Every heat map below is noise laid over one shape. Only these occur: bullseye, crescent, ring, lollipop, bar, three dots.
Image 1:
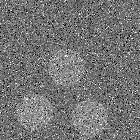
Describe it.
light three dots
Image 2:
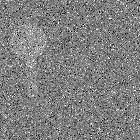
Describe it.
light lollipop
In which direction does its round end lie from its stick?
up
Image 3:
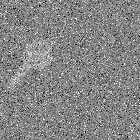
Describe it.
light lollipop, middle left
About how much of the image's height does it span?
a third
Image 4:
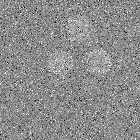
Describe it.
light three dots
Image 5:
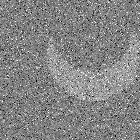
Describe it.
light crescent
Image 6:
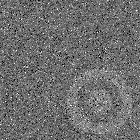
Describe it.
light bullseye
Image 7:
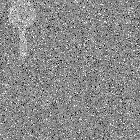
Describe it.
light lollipop, top left
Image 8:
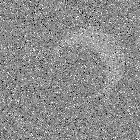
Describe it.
light crescent
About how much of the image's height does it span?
half
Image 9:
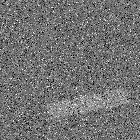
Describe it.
light bar
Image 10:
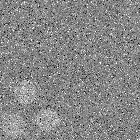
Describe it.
light three dots, bottom left
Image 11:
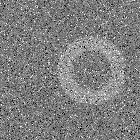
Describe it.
light ring
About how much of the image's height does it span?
half
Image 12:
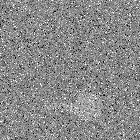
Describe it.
light lollipop, bottom middle
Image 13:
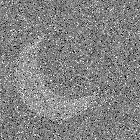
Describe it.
light crescent
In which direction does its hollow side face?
up and right
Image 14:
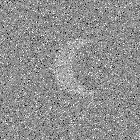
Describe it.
light crescent, centre
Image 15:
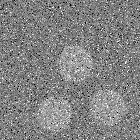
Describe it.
light three dots
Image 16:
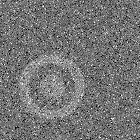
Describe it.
light bullseye
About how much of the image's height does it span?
half
